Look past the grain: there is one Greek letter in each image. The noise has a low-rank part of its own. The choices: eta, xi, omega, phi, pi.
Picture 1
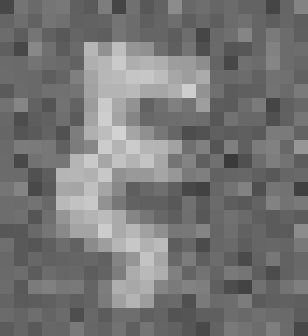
xi
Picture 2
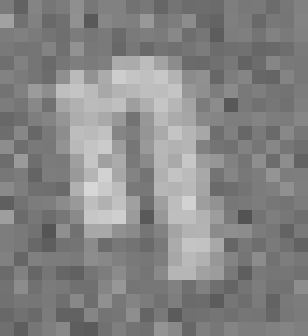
eta
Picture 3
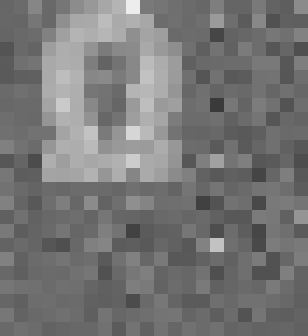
omega
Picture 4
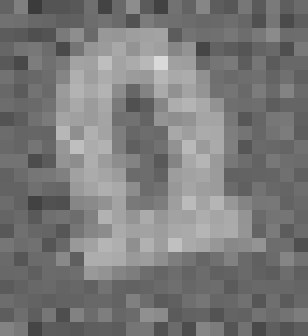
omega
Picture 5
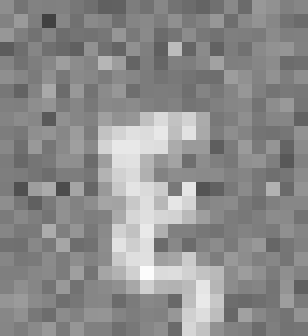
xi
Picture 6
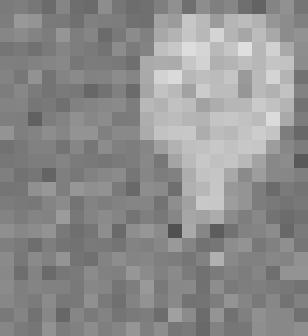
phi
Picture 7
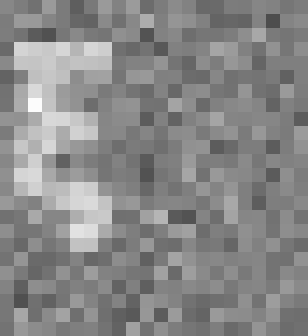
xi
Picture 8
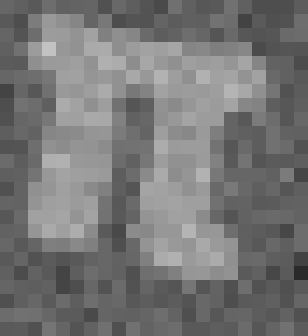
pi
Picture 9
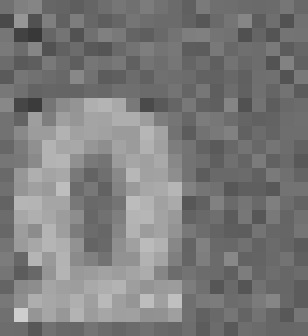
omega
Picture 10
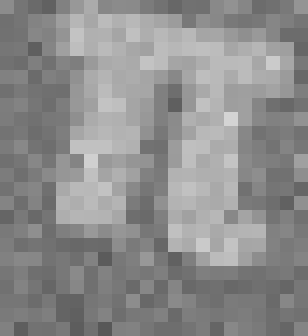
pi
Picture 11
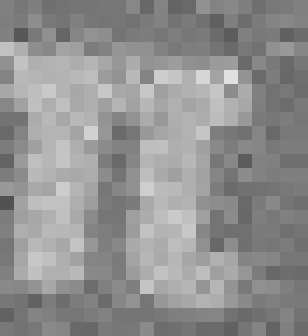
pi
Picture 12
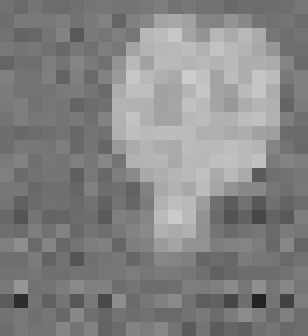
phi
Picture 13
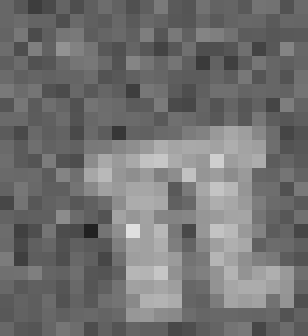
pi
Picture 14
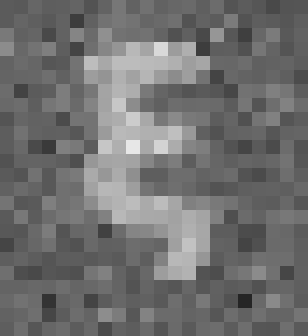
xi
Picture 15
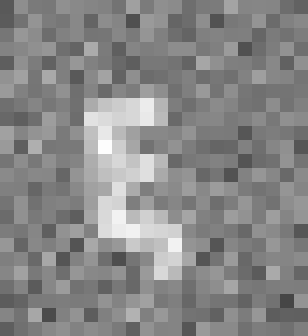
xi
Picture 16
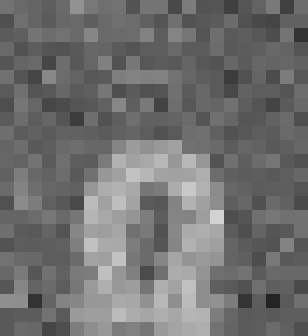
omega
